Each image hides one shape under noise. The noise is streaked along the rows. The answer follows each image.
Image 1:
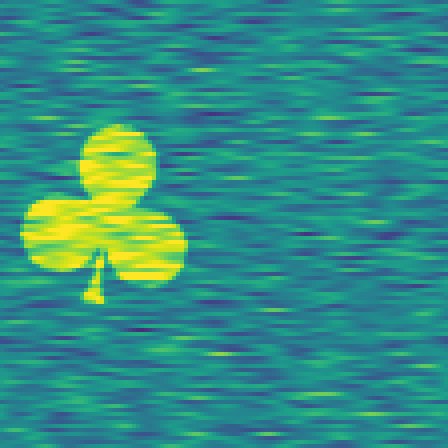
light club, middle left
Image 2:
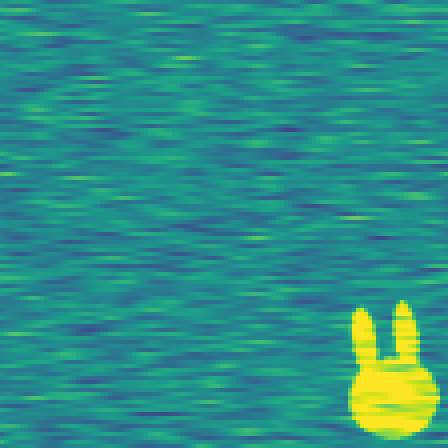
light rabbit's head, bottom right
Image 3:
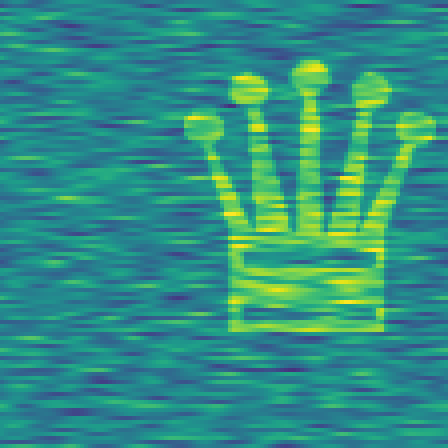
light chess queen
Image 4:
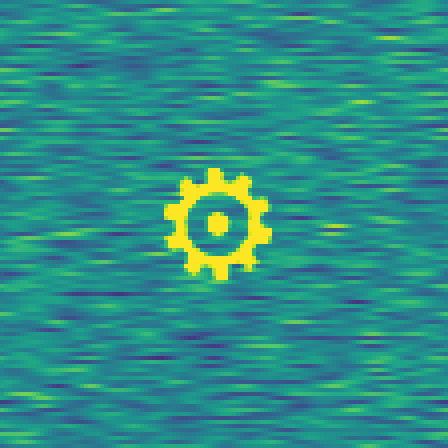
light gear, centre
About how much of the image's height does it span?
a quarter
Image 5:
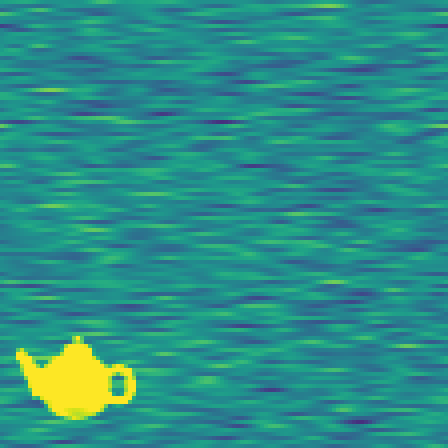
light teapot, bottom left
